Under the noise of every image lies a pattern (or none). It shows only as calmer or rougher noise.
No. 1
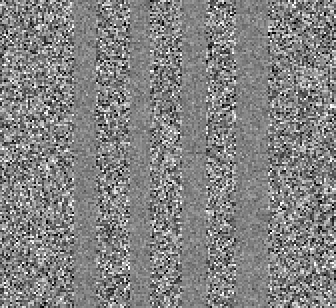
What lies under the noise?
bands of columns
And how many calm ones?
4
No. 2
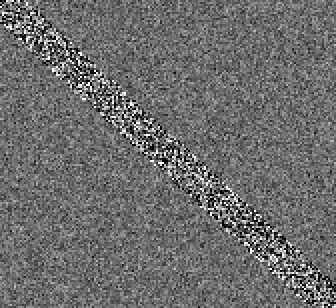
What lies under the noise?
a diagonal band
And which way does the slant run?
top left to bottom right
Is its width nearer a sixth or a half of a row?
a sixth
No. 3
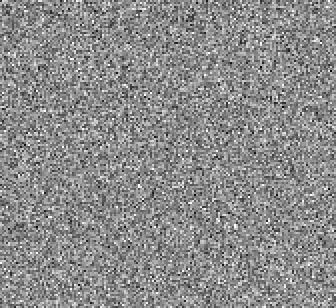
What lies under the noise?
only noise
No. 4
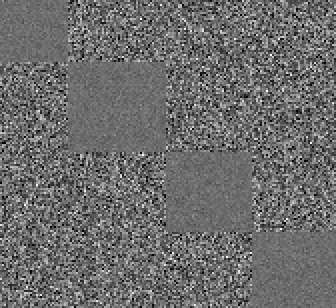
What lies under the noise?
blocks along the diagonal
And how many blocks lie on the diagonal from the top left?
4
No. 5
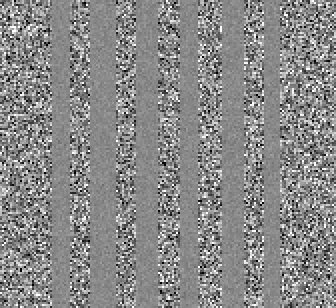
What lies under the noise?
bands of columns
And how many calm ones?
6
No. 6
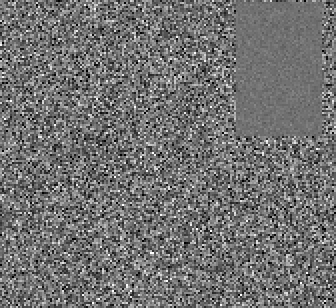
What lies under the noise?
one block
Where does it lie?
top right
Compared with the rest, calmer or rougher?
calmer
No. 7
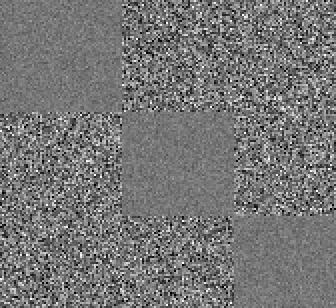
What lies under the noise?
blocks along the diagonal
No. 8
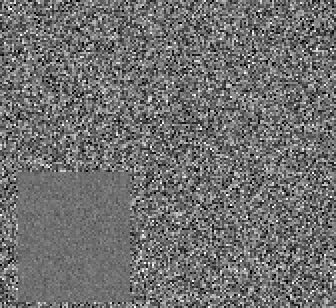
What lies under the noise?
one block
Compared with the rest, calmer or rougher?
calmer
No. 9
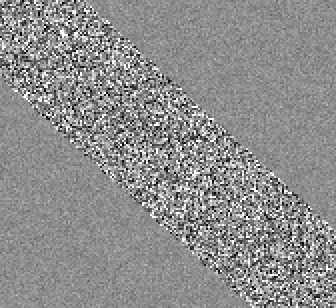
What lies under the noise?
a diagonal band
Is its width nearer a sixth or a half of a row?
a half
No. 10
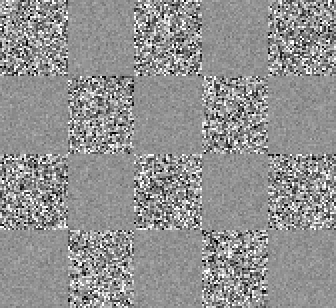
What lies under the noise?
a checkerboard
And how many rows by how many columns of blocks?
4 by 5
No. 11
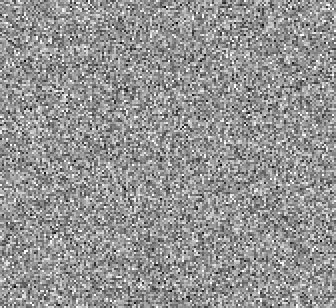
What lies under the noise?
only noise
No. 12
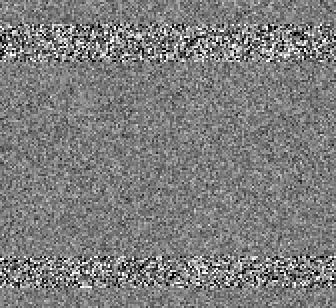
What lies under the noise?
bands of rows
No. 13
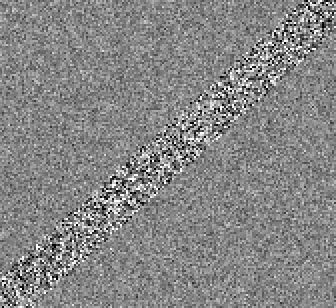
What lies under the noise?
a diagonal band
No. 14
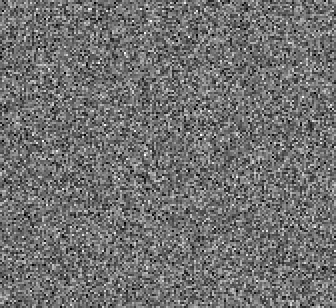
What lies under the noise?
only noise
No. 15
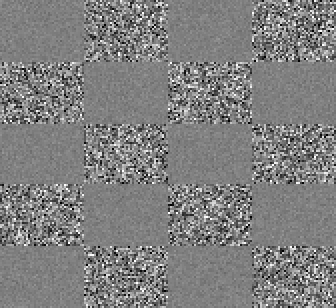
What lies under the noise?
a checkerboard
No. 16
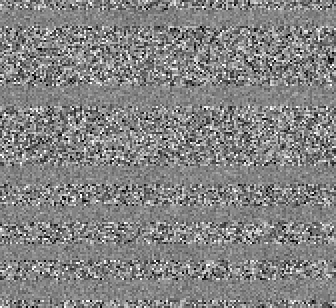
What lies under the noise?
bands of rows
